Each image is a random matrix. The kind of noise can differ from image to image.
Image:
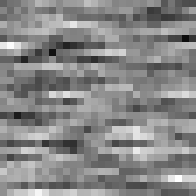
streaked along the rows
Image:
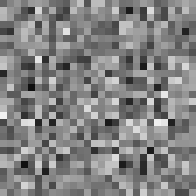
low rank plus noise
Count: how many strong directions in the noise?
one
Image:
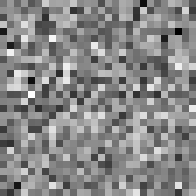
independent entries
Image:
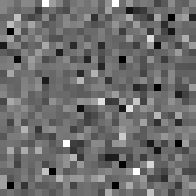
heavy tails
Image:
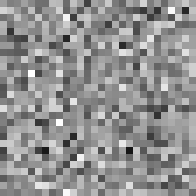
low rank plus noise
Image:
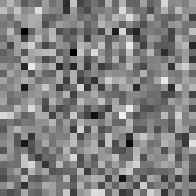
low rank plus noise
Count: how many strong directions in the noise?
three or four
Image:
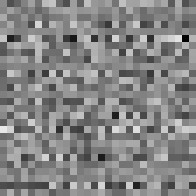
rows of uneven size
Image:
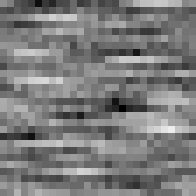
streaked along the rows
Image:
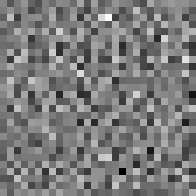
low rank plus noise
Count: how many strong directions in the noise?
two
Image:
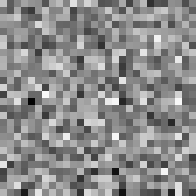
low rank plus noise
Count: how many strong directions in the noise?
three or four
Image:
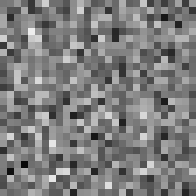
independent entries
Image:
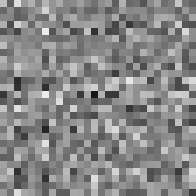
low rank plus noise
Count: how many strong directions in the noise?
two
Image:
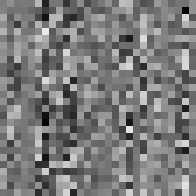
columns of uneven size
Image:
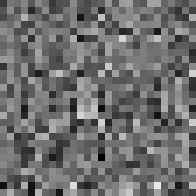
low rank plus noise
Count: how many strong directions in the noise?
two
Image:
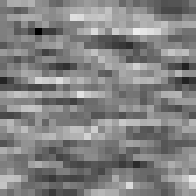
streaked along the rows
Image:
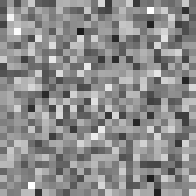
independent entries
